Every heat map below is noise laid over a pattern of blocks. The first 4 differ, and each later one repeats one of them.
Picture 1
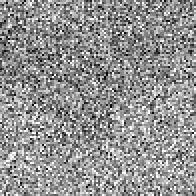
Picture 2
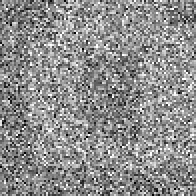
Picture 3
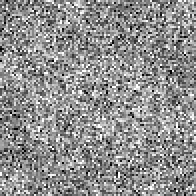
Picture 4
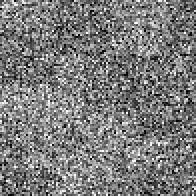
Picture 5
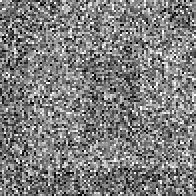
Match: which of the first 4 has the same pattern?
2
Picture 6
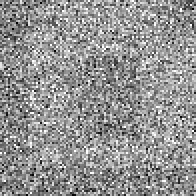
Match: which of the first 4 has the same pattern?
2
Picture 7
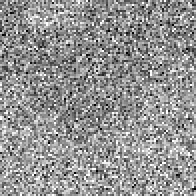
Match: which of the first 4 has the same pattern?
1
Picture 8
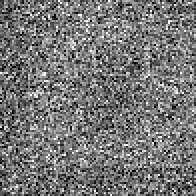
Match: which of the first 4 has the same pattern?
2
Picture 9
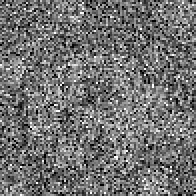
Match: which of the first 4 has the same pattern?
3
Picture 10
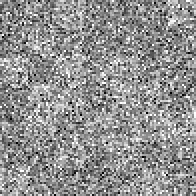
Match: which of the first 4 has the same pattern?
3
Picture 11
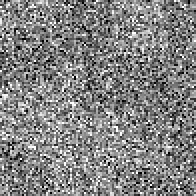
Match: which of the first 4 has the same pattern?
4
